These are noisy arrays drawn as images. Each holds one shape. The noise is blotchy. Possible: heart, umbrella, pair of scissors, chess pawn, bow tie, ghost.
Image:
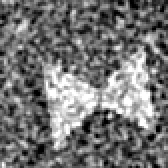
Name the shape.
bow tie
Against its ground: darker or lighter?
lighter
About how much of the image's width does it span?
two thirds
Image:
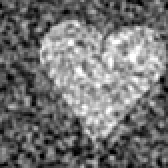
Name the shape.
heart
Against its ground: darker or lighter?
lighter
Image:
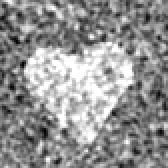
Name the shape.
heart
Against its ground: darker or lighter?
lighter
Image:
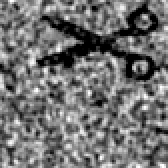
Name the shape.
pair of scissors
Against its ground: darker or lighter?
darker
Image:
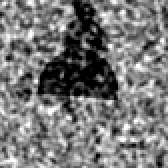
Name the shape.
chess pawn
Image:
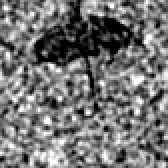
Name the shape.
umbrella
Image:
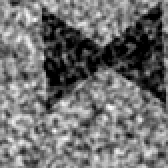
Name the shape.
bow tie
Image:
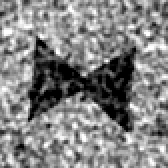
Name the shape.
bow tie
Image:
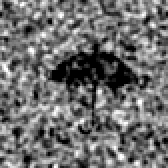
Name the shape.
umbrella
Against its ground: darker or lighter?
darker
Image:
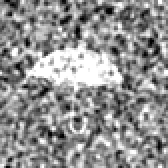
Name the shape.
umbrella
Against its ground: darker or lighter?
lighter
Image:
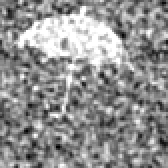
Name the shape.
umbrella
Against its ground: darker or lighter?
lighter
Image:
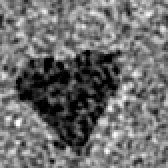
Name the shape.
heart
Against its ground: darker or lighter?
darker
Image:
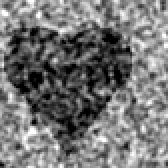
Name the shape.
heart
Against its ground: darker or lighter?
darker
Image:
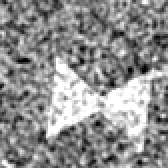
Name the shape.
bow tie
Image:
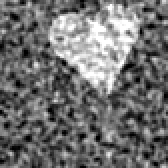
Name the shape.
heart
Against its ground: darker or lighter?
lighter
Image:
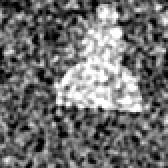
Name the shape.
chess pawn
